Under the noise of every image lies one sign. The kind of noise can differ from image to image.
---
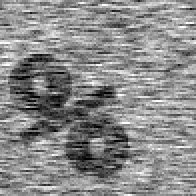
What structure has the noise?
streaked along the rows
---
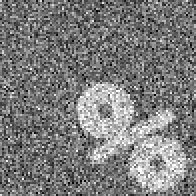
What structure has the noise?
independent entries
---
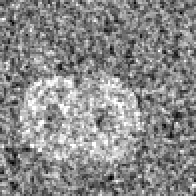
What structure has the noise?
blotchy
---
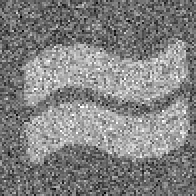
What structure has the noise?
independent entries
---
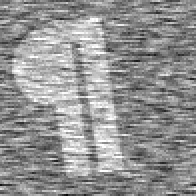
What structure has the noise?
streaked along the rows
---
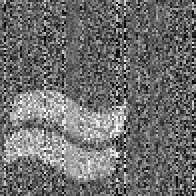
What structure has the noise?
columns of uneven size
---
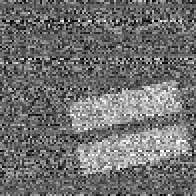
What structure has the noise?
rows of uneven size
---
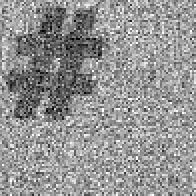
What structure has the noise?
low rank plus noise
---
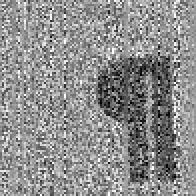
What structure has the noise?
columns of uneven size
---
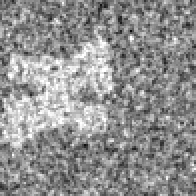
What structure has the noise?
blotchy
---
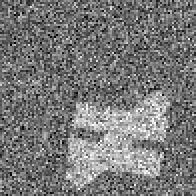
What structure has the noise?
independent entries
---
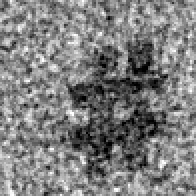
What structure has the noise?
blotchy
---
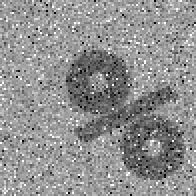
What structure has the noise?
heavy tails
